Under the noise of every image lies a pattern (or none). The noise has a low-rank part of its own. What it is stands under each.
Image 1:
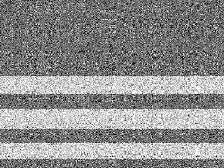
bands of rows
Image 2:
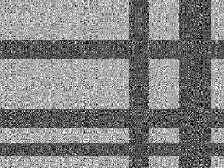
bands of rows crossing bands of columns
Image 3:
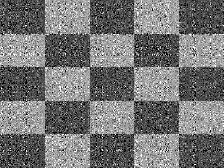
a checkerboard
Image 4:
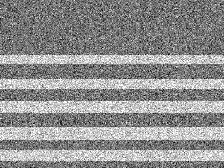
bands of rows
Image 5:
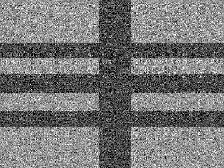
bands of rows crossing bands of columns
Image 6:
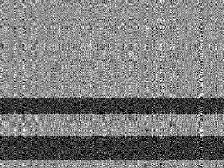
bands of rows
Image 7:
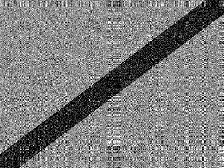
a diagonal band
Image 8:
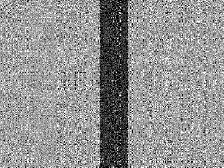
one band of columns
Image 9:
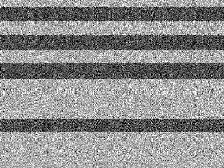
bands of rows
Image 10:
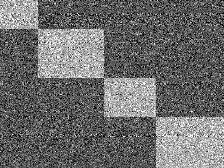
blocks along the diagonal
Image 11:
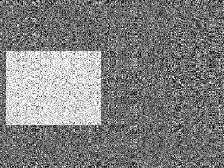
one block
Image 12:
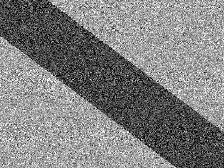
a diagonal band
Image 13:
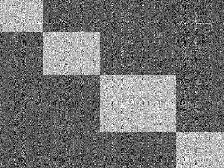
blocks along the diagonal
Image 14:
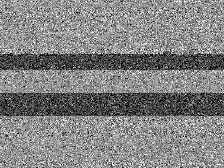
bands of rows
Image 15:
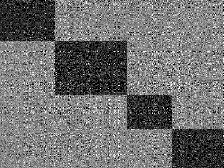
blocks along the diagonal
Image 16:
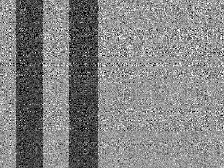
bands of columns
